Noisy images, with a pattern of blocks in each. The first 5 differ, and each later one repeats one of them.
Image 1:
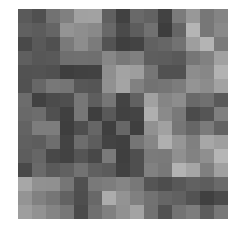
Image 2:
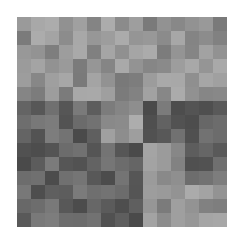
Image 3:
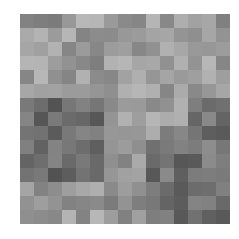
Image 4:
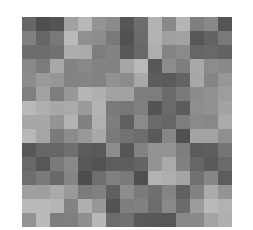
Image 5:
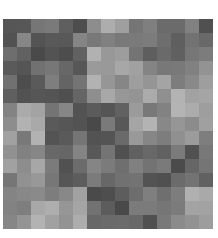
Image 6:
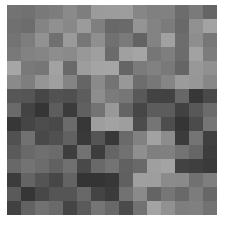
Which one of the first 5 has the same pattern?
2
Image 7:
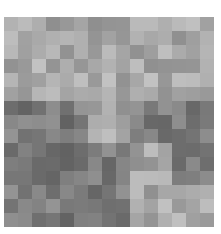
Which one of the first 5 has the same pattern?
2
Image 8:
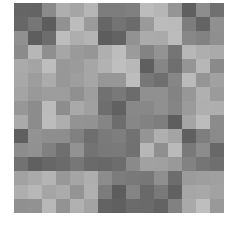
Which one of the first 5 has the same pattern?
4
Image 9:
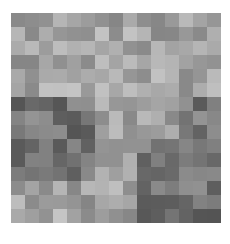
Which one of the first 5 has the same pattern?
3
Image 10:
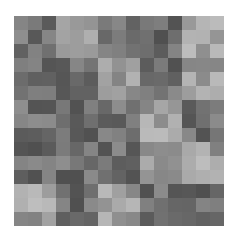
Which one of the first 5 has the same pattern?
1
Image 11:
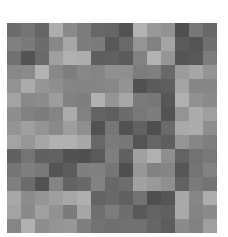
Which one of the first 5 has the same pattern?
4
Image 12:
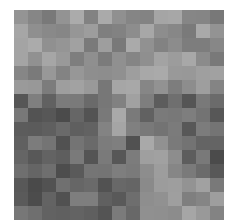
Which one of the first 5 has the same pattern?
2
